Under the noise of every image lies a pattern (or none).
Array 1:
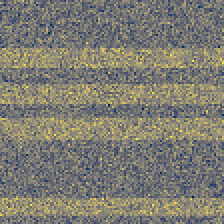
bands of rows
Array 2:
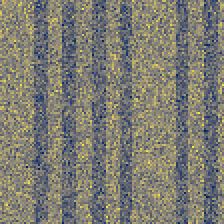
bands of columns
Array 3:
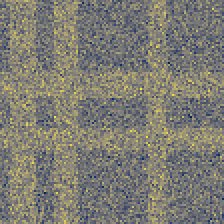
bands of rows crossing bands of columns
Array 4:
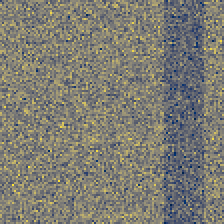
one band of columns
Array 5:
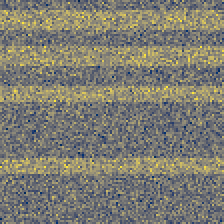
bands of rows
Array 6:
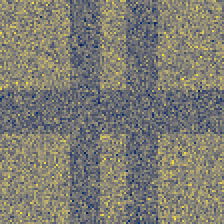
bands of rows crossing bands of columns
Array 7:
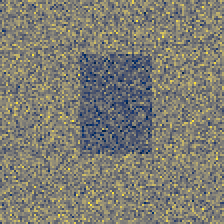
one block
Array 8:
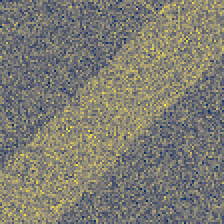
a diagonal band
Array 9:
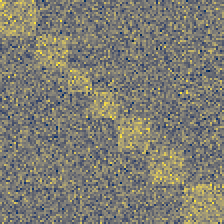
blocks along the diagonal
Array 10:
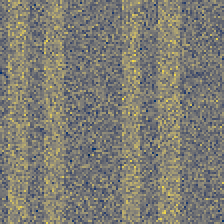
bands of columns
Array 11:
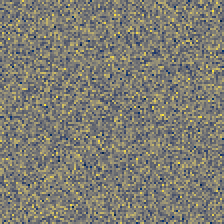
only noise
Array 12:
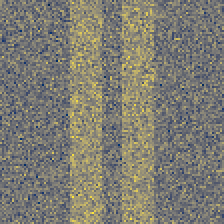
bands of columns
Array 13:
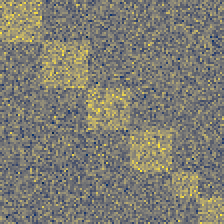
blocks along the diagonal
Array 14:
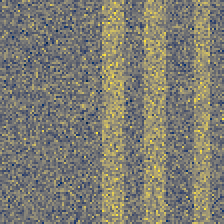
bands of columns
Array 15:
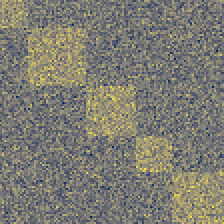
blocks along the diagonal
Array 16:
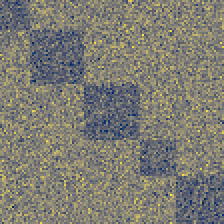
blocks along the diagonal
